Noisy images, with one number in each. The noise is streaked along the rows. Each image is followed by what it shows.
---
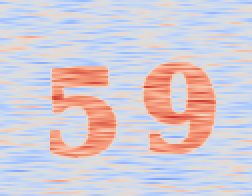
59
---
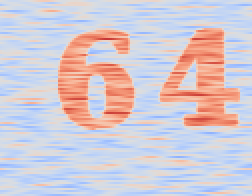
64
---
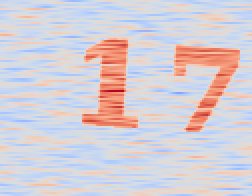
17
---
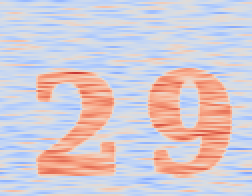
29
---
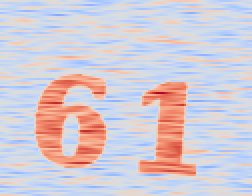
61
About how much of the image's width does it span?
two thirds
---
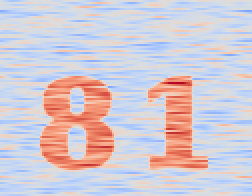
81
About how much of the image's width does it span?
two thirds
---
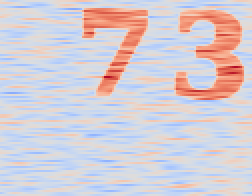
73
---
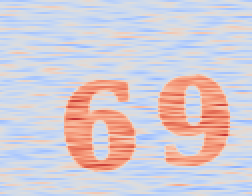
69
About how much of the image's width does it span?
two thirds
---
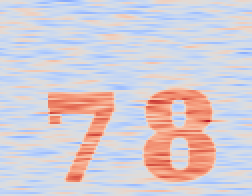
78
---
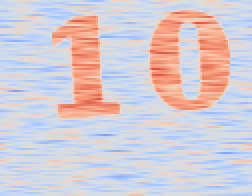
10
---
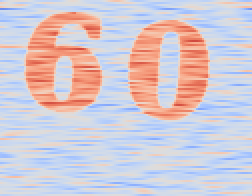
60
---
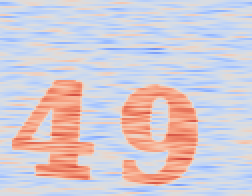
49
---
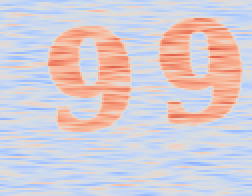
99
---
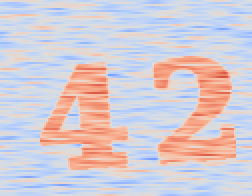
42
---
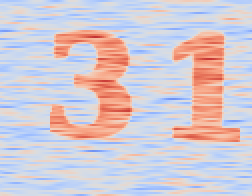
31
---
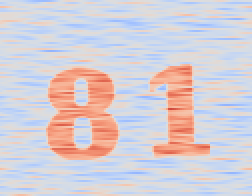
81
